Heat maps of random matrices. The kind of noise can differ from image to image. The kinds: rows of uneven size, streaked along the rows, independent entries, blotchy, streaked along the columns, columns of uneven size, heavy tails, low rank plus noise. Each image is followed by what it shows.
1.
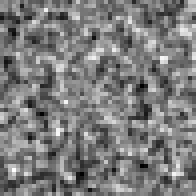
blotchy
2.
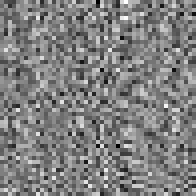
low rank plus noise
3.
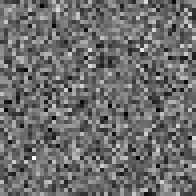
independent entries
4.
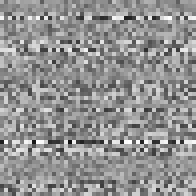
rows of uneven size
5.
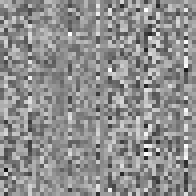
columns of uneven size
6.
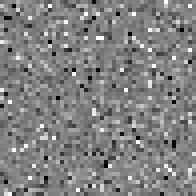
heavy tails
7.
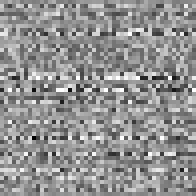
rows of uneven size
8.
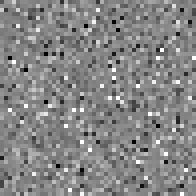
heavy tails
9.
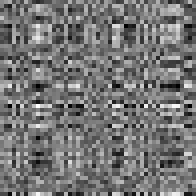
low rank plus noise
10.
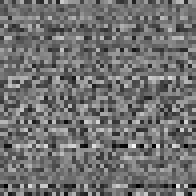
rows of uneven size
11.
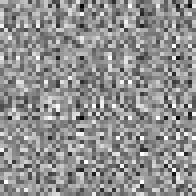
low rank plus noise
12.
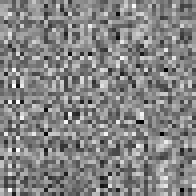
low rank plus noise
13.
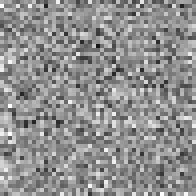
low rank plus noise
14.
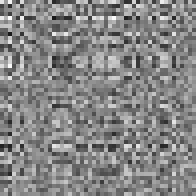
low rank plus noise
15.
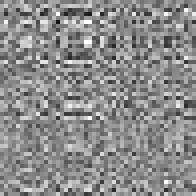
low rank plus noise
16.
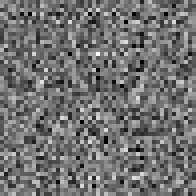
low rank plus noise
